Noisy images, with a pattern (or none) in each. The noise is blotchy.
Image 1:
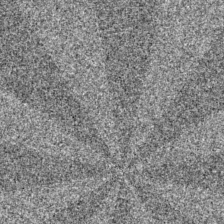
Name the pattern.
spokes from one point
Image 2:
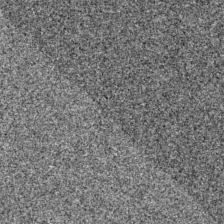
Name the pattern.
a sharp edge
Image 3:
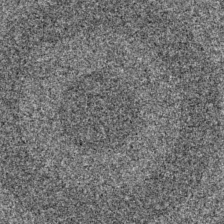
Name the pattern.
rings round one point
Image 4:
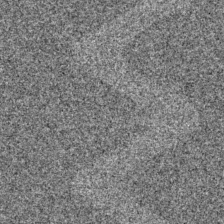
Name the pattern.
a wavy band
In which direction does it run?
top to bottom
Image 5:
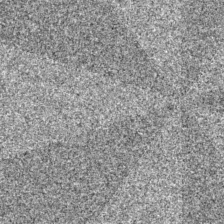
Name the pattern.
spokes from one point
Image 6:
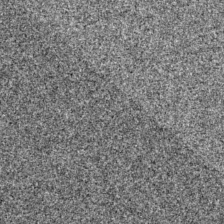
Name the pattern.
a sharp edge
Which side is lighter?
top right
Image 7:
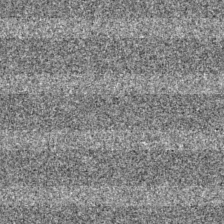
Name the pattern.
horizontal stripes
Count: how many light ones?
4
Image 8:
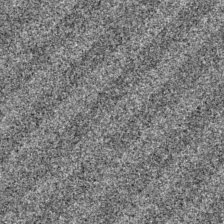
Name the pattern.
diagonal stripes
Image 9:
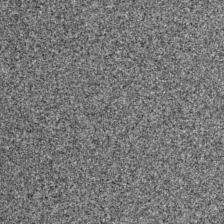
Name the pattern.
a smooth slope
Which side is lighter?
right
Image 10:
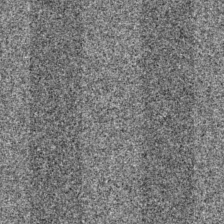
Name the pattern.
vertical stripes
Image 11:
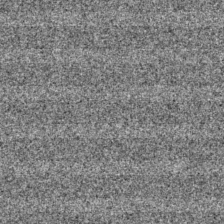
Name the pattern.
horizontal stripes
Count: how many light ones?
6
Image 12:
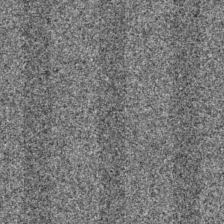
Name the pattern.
vertical stripes
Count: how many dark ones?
3
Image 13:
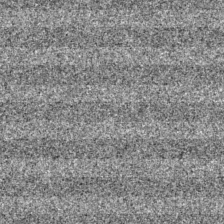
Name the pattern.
horizontal stripes
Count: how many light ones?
6
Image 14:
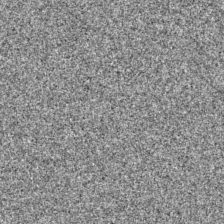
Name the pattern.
only noise
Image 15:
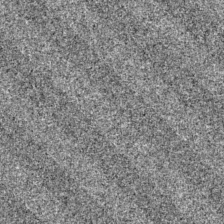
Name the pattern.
diagonal stripes
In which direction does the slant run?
top left to bottom right
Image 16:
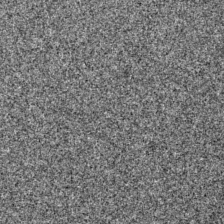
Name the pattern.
a smooth slope
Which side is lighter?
top left
